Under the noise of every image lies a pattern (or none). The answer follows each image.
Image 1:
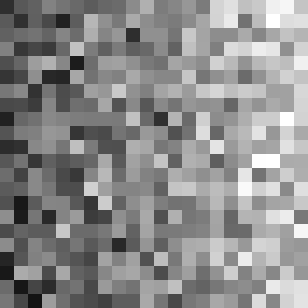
a smooth slope
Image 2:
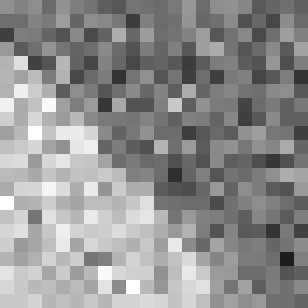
a sharp edge
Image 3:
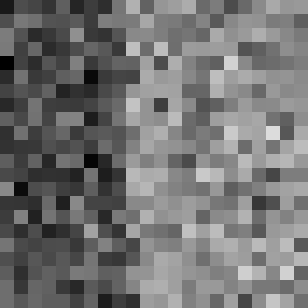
a sharp edge
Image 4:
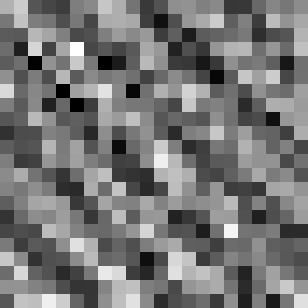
diagonal stripes
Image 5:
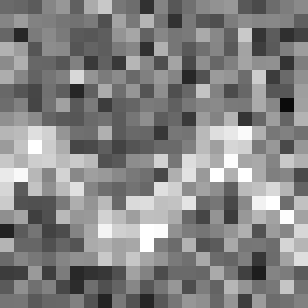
a wavy band
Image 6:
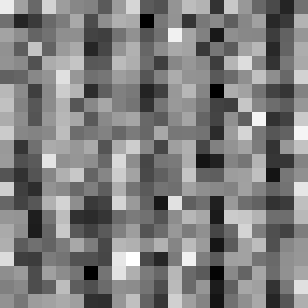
vertical stripes
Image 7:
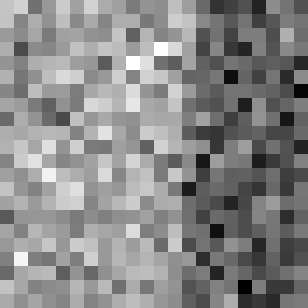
a sharp edge
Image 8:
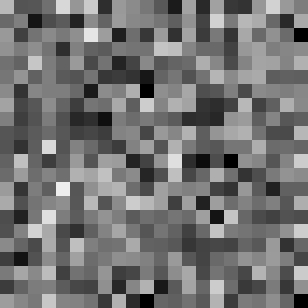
only noise
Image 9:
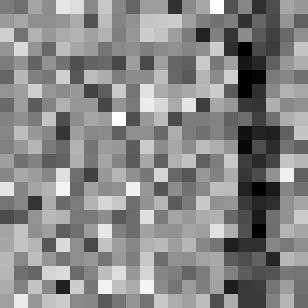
one vertical stripe
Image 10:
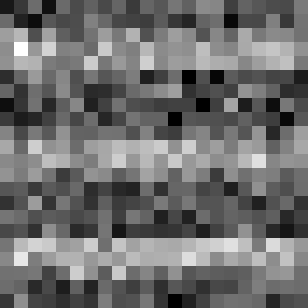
horizontal stripes
